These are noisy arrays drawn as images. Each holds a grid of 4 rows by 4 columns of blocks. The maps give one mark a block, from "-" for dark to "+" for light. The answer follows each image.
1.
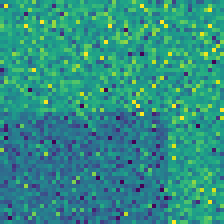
+ + + +
+ + + +
- - - +
- - - +
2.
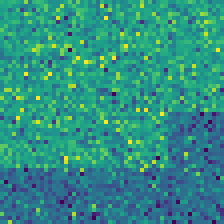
+ + + +
+ + + +
+ + + -
- - - -
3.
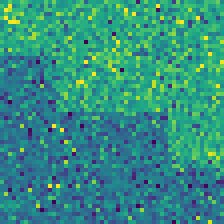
+ + + +
- + + +
- - - +
- - - -
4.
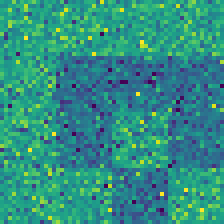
+ + + +
+ - - -
+ - + -
+ + - +
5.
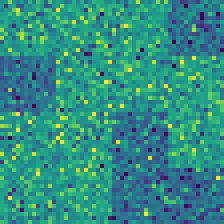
+ + + -
- + + +
+ + - +
+ + - -
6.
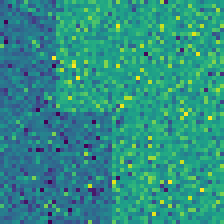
- + + +
- + + +
- - + +
- - + +
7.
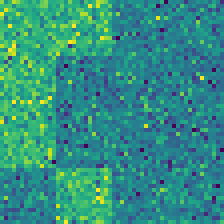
+ + - -
+ - - -
+ - - -
- + - -
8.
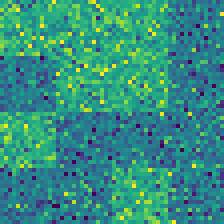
+ + + -
- + + -
+ - - -
- - + -
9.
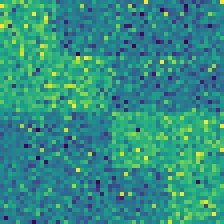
+ - - -
+ + - -
- - + +
- - - +
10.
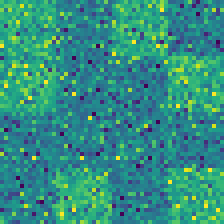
+ - + -
+ - - +
- - - -
- + - +
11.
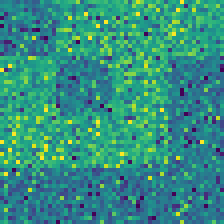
- + + +
+ - + -
+ + + -
- - - -
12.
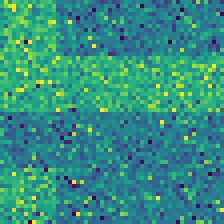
+ - - -
+ + + +
- - - -
+ - - -
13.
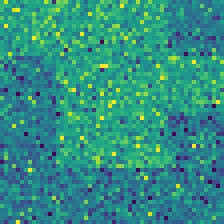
+ + + -
- + + +
- + + -
- - - -
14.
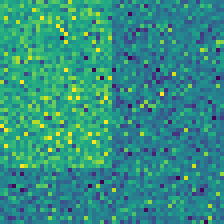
+ + - -
+ + - -
+ + - -
- - - -
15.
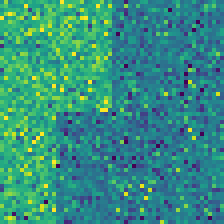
+ + - -
+ + - -
+ - - -
+ - - -
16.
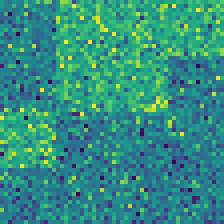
- + + +
- + + -
+ - - -
- - - -
